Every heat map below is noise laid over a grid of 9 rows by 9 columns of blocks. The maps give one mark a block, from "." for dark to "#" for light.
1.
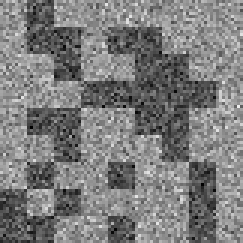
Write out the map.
# . # # # # # # #
# . . # . . # # #
# # . # # . . # #
# # # . . . . . #
# . . # # . . # #
# # . # # # . # #
# . # # . # # . #
. # . # # # # . #
. . # # . # # . #
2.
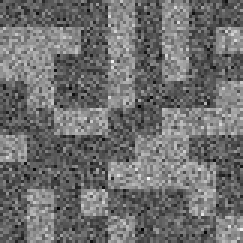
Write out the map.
. . . . # . # . .
# # # . # . # . #
# # . . # . # . .
. # . . # . . . #
. . # # . . # # #
# . . . . # # . .
. . . . # # # # .
. # . # . . . # .
. # . . # . . . #
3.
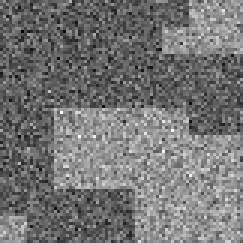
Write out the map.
. . . . . . . # #
. . . . . . # # #
. . . . . . . . .
. . . . . . . . .
. . # # # # # . .
. . # # # # # # #
. . # # # # # # #
. . . . . # # # #
# . . . . # # # #
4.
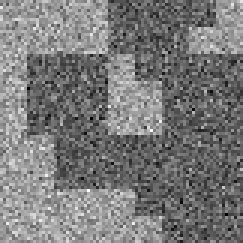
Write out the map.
# # # # . . . . #
# # # # . . . # #
# . . . # . . . .
# . . . # # . . .
# . . . # # . . .
# # . . . . . . .
# # . . . . . . .
# # # # # . . . .
# # # # # # . . .
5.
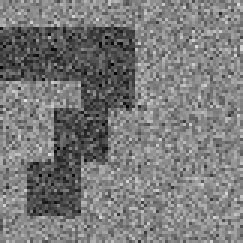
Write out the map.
# # # # # # # # #
. . . . . # # # #
. . . . . # # # #
# # # . . # # # #
# # . . # # # # #
# # . . # # # # #
# . . # # # # # #
# . . # # # # # #
# # # # # # # # #
